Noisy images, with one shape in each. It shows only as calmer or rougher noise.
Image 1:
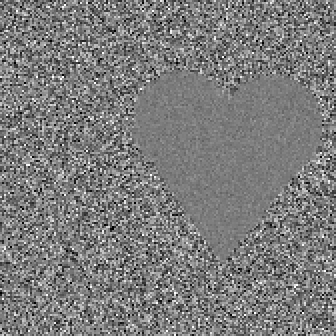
heart
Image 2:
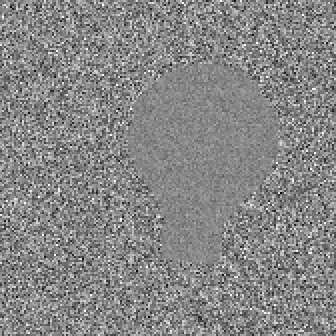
light bulb
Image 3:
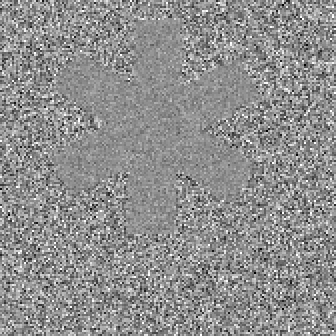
asterisk
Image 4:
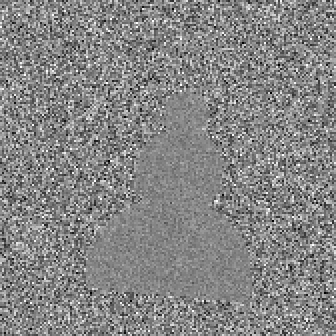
chess pawn
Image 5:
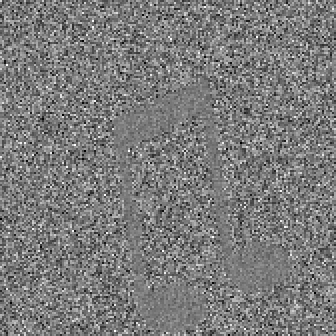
pair of musical notes
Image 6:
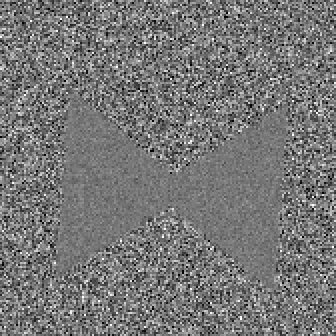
bow tie
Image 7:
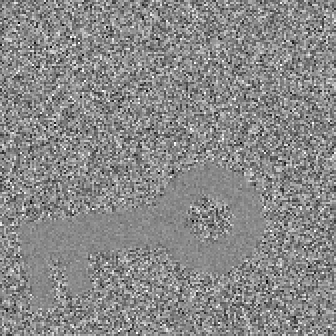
key
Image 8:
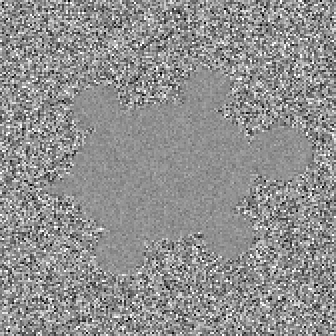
turtle
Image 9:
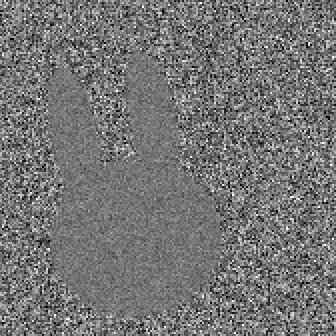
rabbit's head
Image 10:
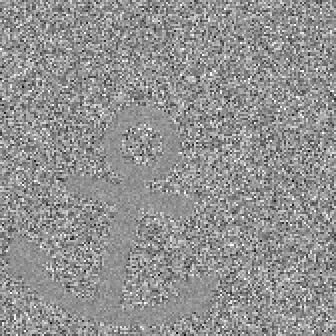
anchor
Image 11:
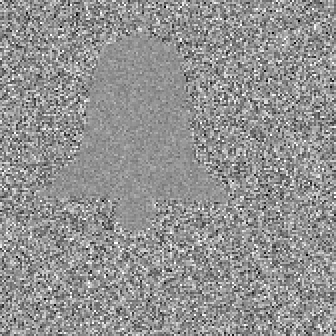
bell
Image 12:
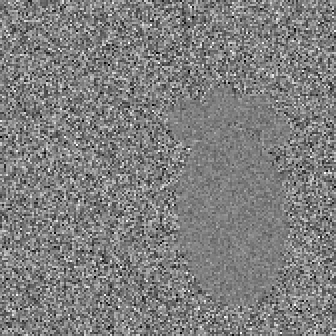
footprint
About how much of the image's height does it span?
two thirds
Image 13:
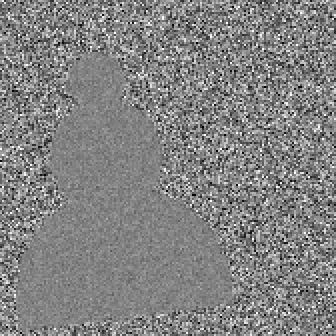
chess pawn
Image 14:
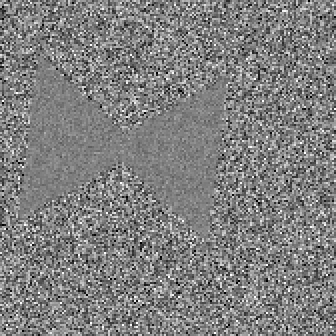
bow tie
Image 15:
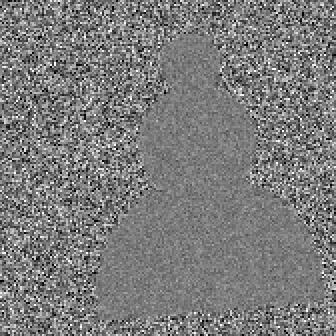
chess pawn
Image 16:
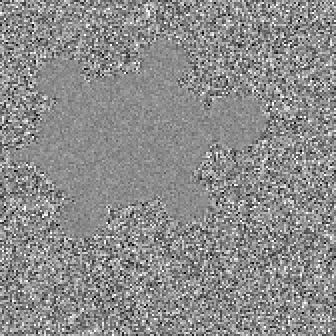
turtle
